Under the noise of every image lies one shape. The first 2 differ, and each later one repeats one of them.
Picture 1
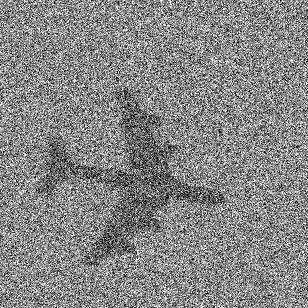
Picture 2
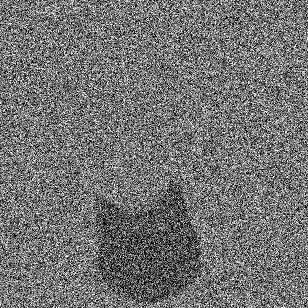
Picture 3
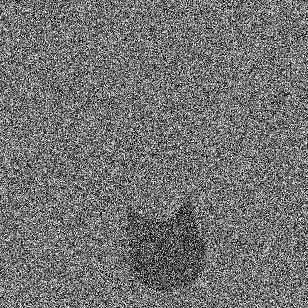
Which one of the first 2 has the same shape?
2
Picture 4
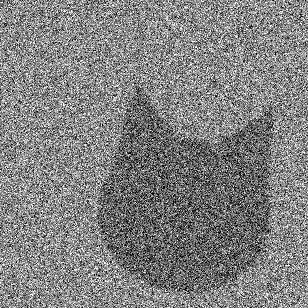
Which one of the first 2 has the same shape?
2
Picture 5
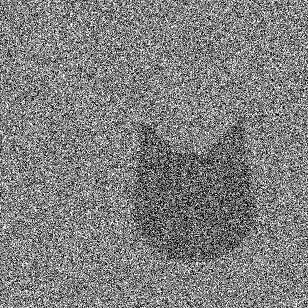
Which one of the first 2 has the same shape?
2
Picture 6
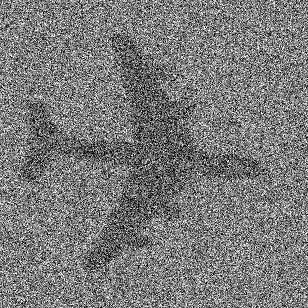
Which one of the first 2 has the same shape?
1
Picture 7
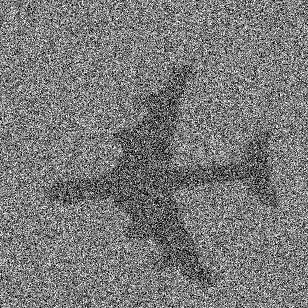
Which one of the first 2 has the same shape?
1
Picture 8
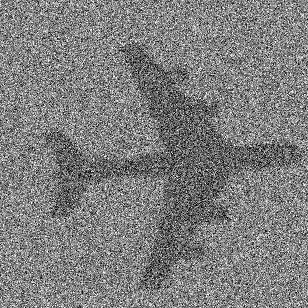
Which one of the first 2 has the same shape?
1
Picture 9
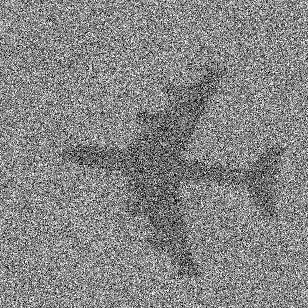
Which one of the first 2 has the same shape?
1
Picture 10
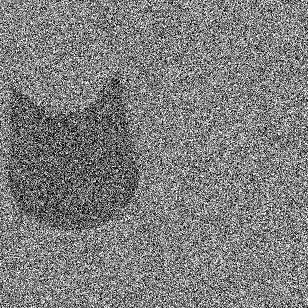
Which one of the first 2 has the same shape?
2
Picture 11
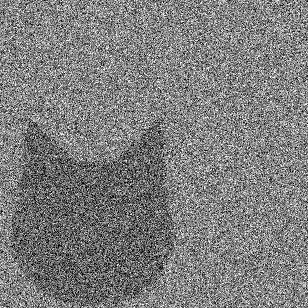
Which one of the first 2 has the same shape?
2
